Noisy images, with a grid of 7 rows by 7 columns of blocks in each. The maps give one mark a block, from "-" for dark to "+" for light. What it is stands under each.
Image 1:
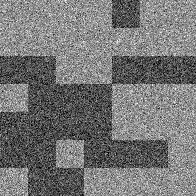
+ + + + - + +
+ + + + + + +
- - + + - - -
+ - - - + + +
- - - - + + +
- - + - - - +
+ - - + + + +
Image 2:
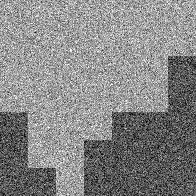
+ + + + + + +
+ + + + + + +
+ + + + + + -
+ + + + + + -
- + + + - - -
- + + - - - -
- - + - - - -
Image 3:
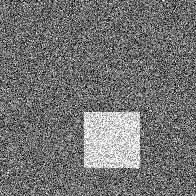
- - - - - - -
- - - - - - -
- - - - - - -
- - - - - - -
- - - + + - -
- - - + + - -
- - - - - - -
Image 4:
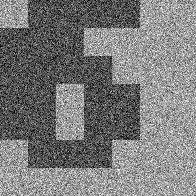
+ - - - - + +
- - - + + + +
- - - - + + +
- - + - - + +
- - + - - + +
+ - - - + + +
+ + + + + + +
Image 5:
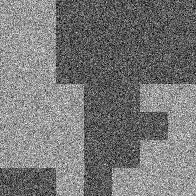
+ + - - - - -
+ + - - - - -
+ + - - - - -
+ + + - - + +
+ + + - - - +
+ + + - - + +
- - + - + + +
